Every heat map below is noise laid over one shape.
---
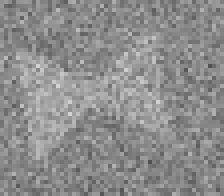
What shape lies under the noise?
bow tie
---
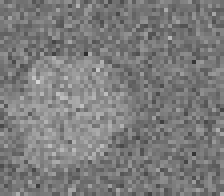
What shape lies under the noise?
flower
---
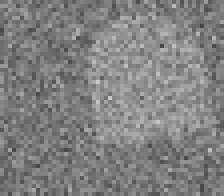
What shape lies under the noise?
ghost
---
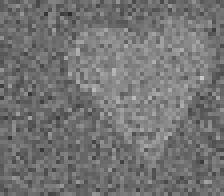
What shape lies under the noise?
heart
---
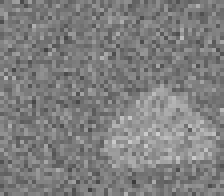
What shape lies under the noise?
cloud
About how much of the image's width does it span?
half
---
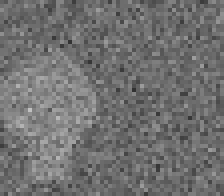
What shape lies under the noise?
light bulb
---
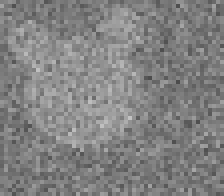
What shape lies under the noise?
bear's head
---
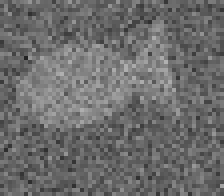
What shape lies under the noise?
fish
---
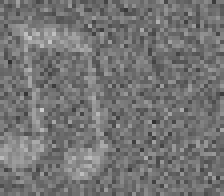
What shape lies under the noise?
pair of musical notes
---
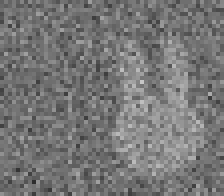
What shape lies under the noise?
rabbit's head
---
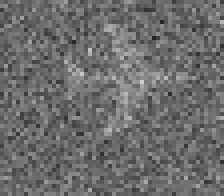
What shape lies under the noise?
airplane
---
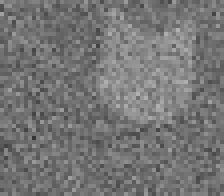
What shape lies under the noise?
cat's head
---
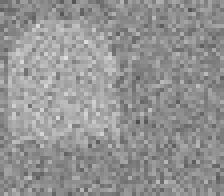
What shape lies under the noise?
ghost
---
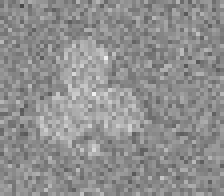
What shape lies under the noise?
club
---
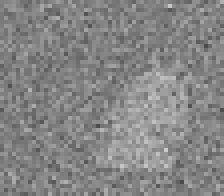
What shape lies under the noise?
chess knight
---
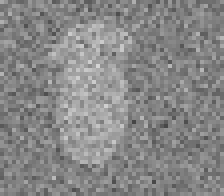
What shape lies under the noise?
footprint
